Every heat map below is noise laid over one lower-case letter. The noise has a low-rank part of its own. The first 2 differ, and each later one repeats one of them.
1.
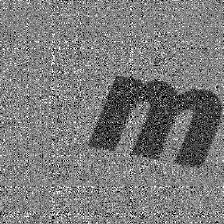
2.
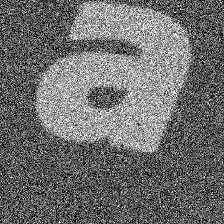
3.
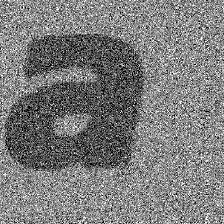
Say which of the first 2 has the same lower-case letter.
2
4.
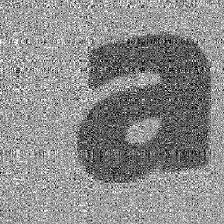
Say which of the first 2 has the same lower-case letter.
2
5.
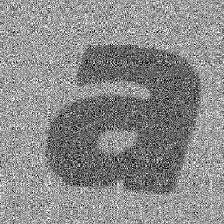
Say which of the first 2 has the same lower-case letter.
2
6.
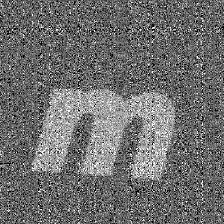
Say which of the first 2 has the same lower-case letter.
1
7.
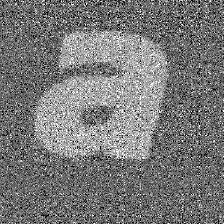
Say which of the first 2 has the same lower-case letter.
2
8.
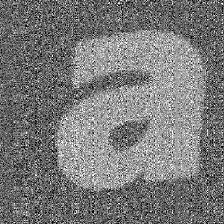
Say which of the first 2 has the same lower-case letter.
2
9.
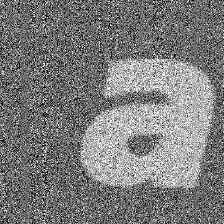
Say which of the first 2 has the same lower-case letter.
2
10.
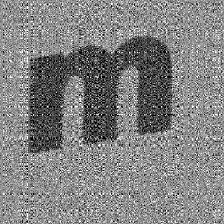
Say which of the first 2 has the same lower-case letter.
1
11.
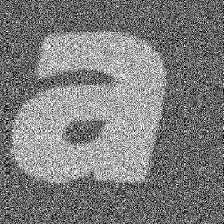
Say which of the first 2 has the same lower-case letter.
2
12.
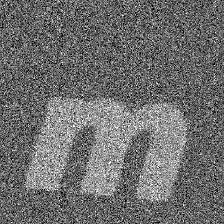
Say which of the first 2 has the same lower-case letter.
1
